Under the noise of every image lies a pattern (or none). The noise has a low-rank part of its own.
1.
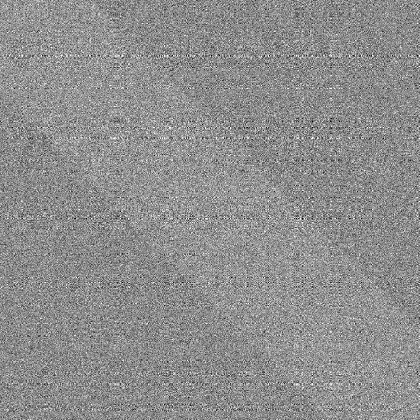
a diagonal band
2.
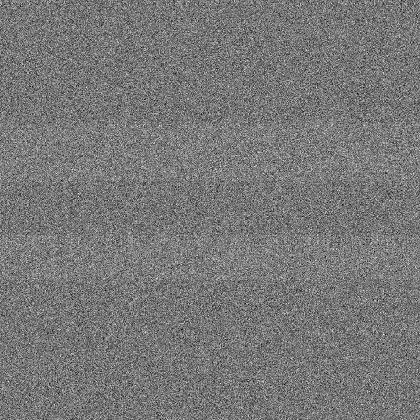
bands of rows
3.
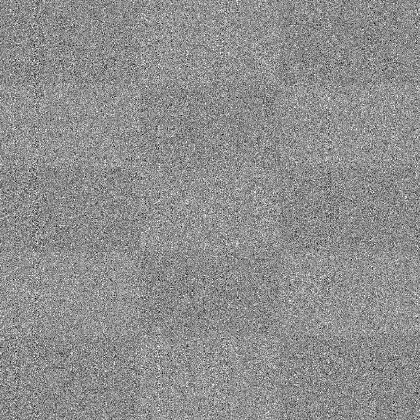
a checkerboard
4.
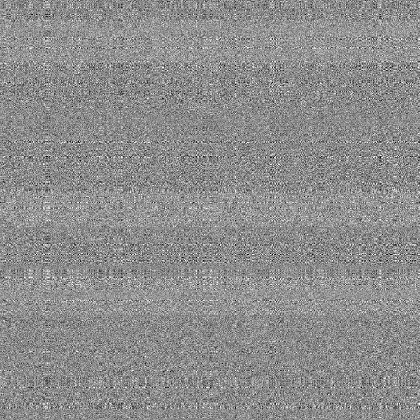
bands of rows
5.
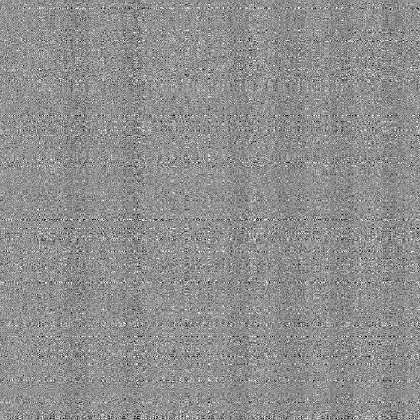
bands of columns
